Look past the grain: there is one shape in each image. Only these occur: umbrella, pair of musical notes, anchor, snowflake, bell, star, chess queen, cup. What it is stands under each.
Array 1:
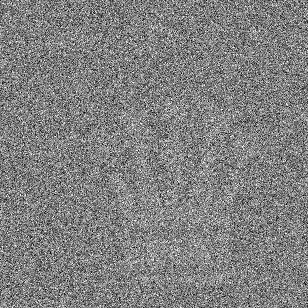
chess queen
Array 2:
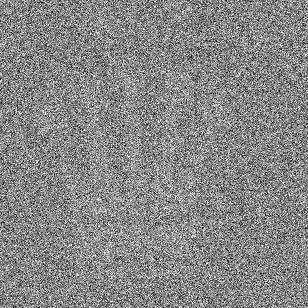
chess queen
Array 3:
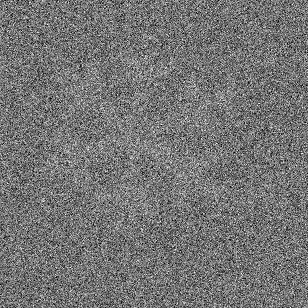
snowflake
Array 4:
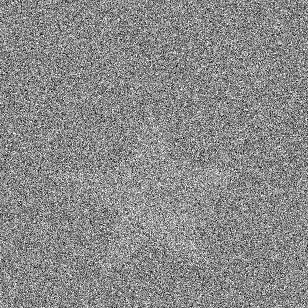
star
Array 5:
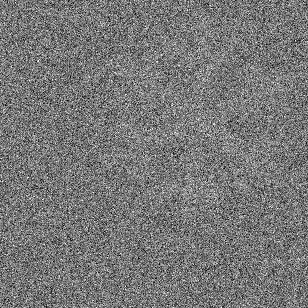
snowflake
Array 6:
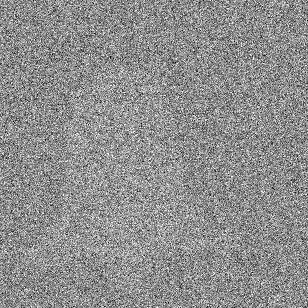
bell
